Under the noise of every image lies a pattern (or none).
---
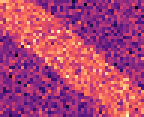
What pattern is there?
a diagonal band
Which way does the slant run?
top left to bottom right
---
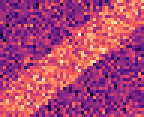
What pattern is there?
a diagonal band
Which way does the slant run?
bottom left to top right
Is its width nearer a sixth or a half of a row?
a half
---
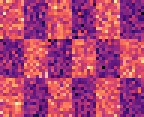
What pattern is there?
a checkerboard
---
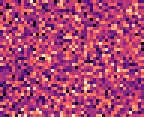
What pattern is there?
only noise
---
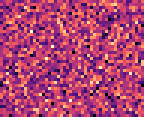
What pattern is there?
only noise
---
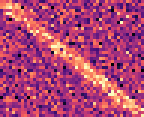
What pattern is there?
a diagonal band
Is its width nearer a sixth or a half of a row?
a sixth
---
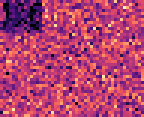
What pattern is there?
one block
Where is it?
top left
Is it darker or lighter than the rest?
darker
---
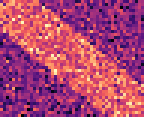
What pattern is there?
a diagonal band
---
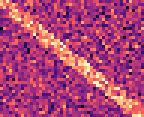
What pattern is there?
a diagonal band
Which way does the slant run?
top left to bottom right
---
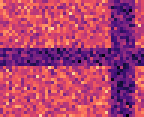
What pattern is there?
bands of rows crossing bands of columns
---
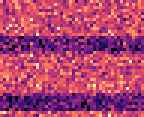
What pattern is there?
bands of rows
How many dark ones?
2
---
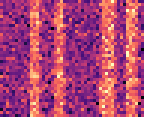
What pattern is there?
bands of columns
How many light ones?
4
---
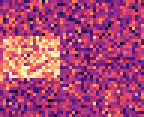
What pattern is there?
one block
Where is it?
middle left
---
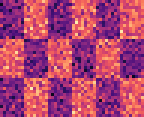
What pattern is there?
a checkerboard
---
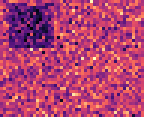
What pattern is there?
one block
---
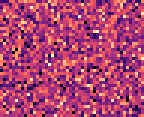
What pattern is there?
only noise
